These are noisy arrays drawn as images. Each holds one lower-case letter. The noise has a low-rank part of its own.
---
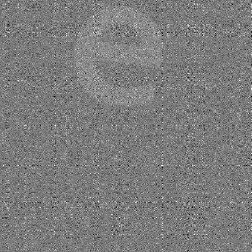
light e, top middle
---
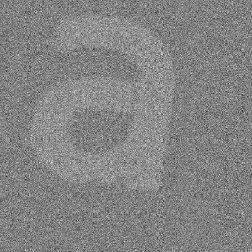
light a
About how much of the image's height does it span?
two thirds
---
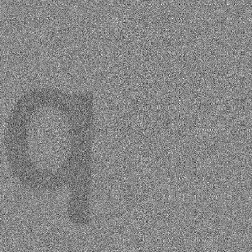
dark q
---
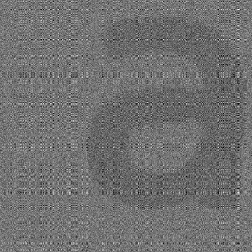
dark a
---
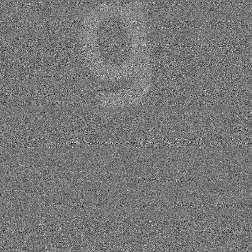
light g, top middle
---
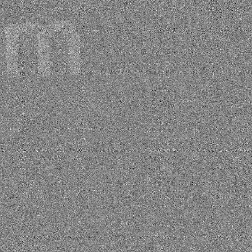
light m, top left
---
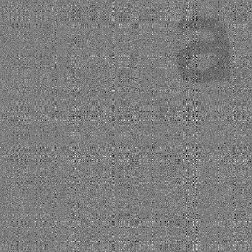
dark a, top right
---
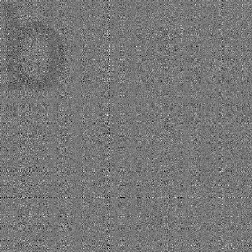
dark b, top left
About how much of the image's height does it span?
a third
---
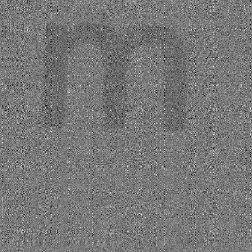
dark m
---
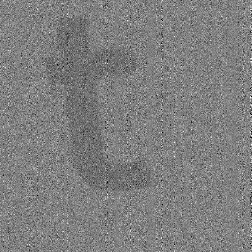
dark t
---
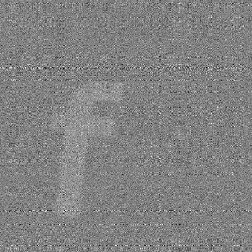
light f
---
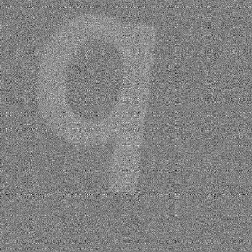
light q
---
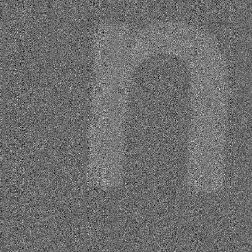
light n
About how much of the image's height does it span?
two thirds
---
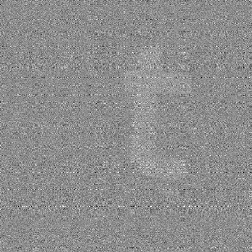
light t
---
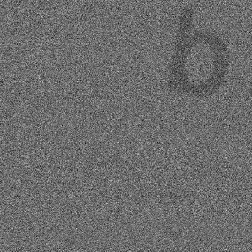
dark b, top right
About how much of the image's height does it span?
a third
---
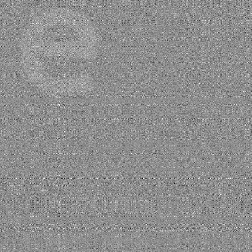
light e, top left
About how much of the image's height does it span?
a third
